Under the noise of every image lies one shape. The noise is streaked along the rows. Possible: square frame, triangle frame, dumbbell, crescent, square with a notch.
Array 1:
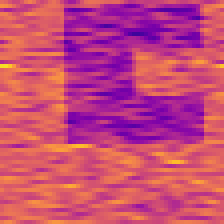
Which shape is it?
square with a notch
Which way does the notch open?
right
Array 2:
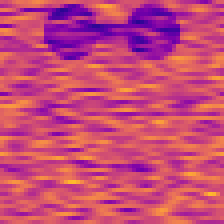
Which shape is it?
dumbbell
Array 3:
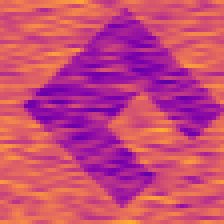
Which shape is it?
square with a notch
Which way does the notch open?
down and right
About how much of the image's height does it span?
nearly all
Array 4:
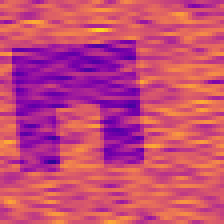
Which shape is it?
square with a notch
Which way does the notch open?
down
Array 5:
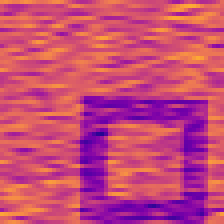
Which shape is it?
square frame
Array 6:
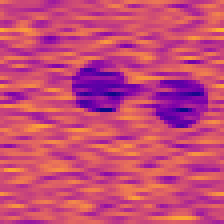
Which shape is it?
dumbbell
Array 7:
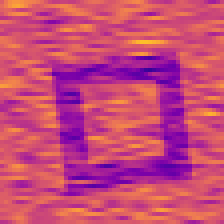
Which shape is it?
square frame
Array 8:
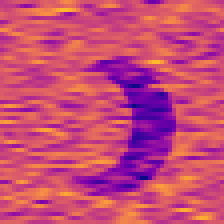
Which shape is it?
crescent
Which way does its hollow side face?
left
